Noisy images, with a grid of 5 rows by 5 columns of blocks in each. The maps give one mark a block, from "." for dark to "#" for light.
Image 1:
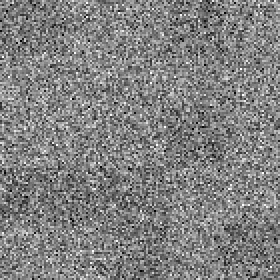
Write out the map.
. # # . #
# # # # #
# # # . #
. . . # #
# # . # .
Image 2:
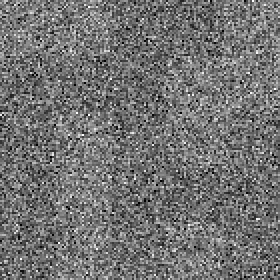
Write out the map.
# # . . #
. . . # #
. # . # .
. # . . .
. # . # .
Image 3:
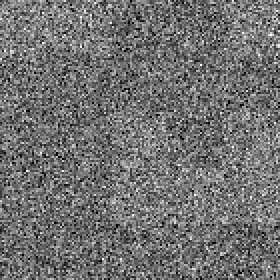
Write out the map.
# # . . #
. . . . .
. . # . #
. . # # #
. . . . .
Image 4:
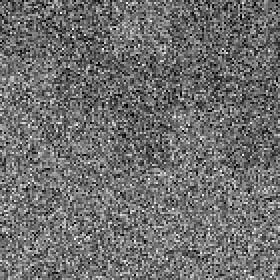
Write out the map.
. . # . .
# . . . .
# # . # .
# # # # #
# # # # #
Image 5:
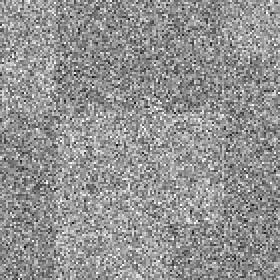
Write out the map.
# . . . #
# . . . .
. # # # .
. # # # .
. # # . .
